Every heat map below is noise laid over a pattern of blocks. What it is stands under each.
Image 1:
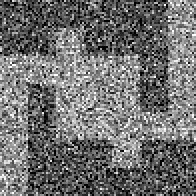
the same after a half turn
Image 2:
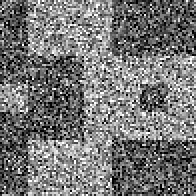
top and bottom mirror each other
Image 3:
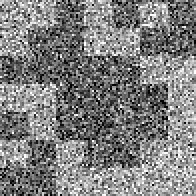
mirrored about the diagonal from the top left
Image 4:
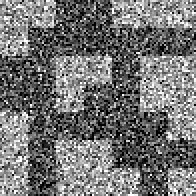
mirrored about the diagonal from the top left
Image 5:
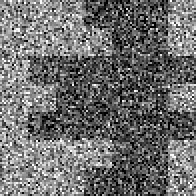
top and bottom mirror each other
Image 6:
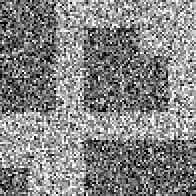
mirrored about the diagonal from the bottom left
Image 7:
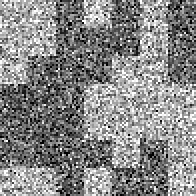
no symmetry
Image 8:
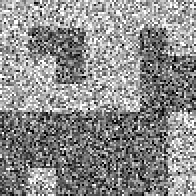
no symmetry
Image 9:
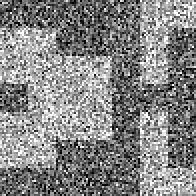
top and bottom mirror each other
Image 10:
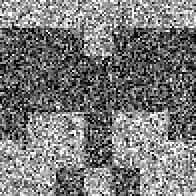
left and right mirror each other
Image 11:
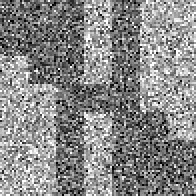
the same after a half turn
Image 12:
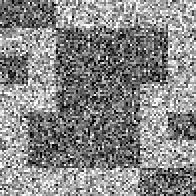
the same after a half turn
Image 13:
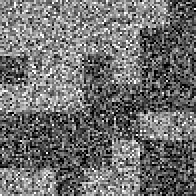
no symmetry
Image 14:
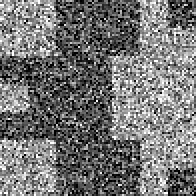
top and bottom mirror each other
